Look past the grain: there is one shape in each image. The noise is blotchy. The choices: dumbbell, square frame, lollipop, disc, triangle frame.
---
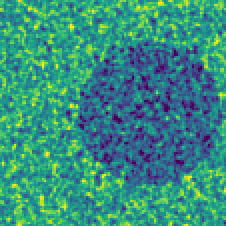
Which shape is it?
disc
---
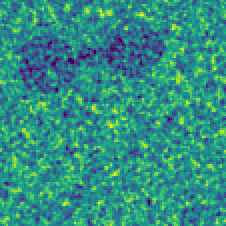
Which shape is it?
dumbbell
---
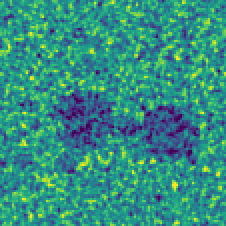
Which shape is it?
dumbbell
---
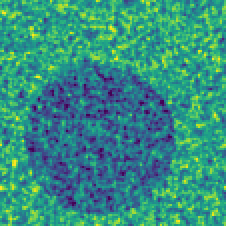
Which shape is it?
disc
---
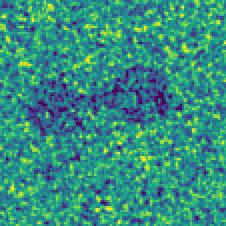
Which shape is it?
dumbbell
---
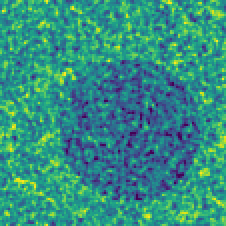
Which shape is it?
disc
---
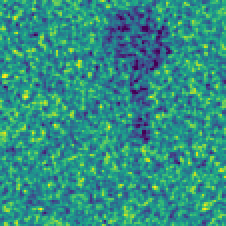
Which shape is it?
lollipop
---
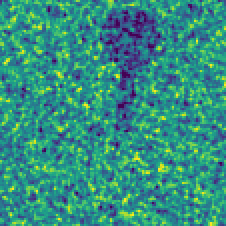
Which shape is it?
lollipop
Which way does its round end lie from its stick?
up
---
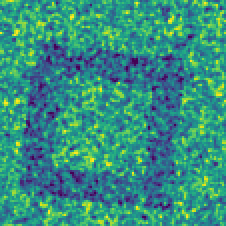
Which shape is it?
square frame
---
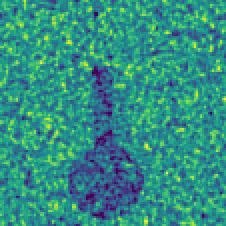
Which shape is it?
lollipop
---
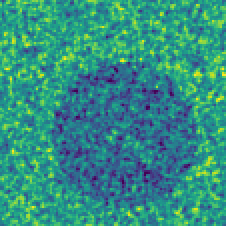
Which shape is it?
disc
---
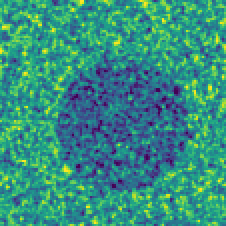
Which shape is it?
disc
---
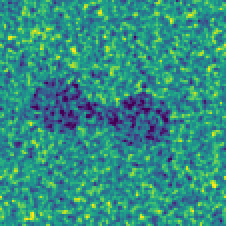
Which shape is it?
dumbbell
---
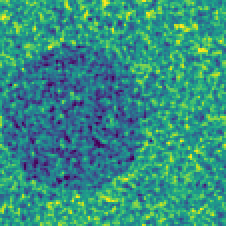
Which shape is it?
disc
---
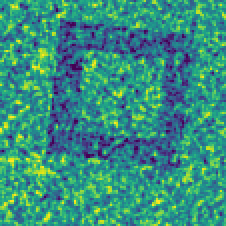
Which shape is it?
square frame
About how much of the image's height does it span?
two thirds
